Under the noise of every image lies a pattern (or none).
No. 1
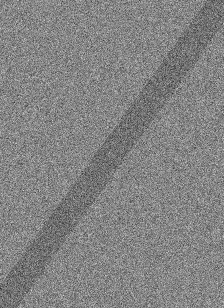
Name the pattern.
a diagonal band
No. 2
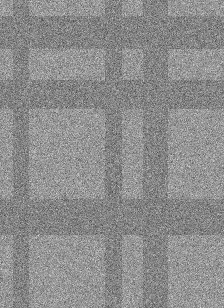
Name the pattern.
bands of rows crossing bands of columns
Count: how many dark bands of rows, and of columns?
3 and 3
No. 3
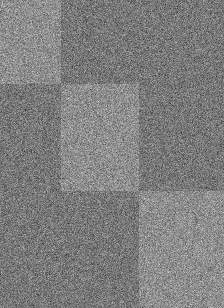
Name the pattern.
blocks along the diagonal
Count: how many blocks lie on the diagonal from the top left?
3
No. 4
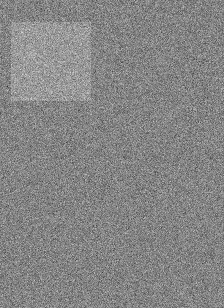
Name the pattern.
one block
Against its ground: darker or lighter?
lighter
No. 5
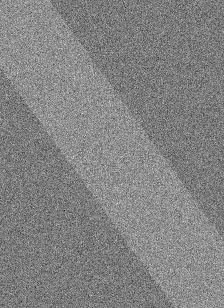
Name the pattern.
a diagonal band
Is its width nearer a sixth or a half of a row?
a half
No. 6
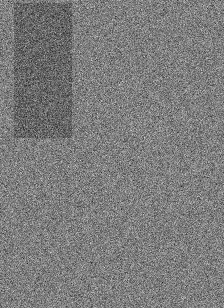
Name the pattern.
one block
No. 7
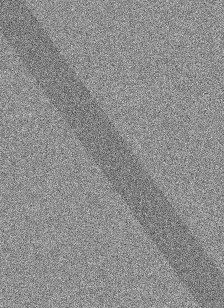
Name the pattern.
a diagonal band
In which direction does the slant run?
top left to bottom right
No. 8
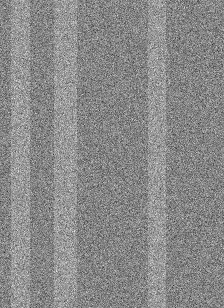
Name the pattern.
bands of columns
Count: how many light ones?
3
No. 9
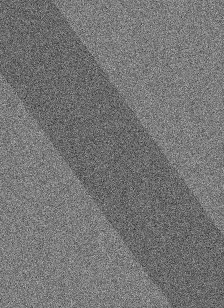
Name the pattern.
a diagonal band
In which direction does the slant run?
top left to bottom right
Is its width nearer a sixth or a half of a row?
a half
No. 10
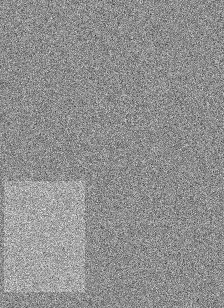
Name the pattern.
one block
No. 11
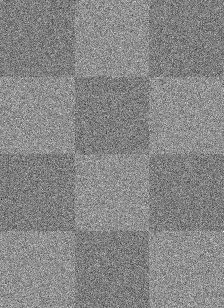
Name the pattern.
a checkerboard
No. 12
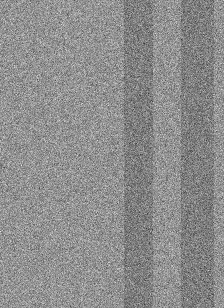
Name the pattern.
bands of columns
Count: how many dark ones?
2
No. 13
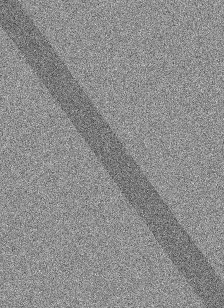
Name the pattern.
a diagonal band
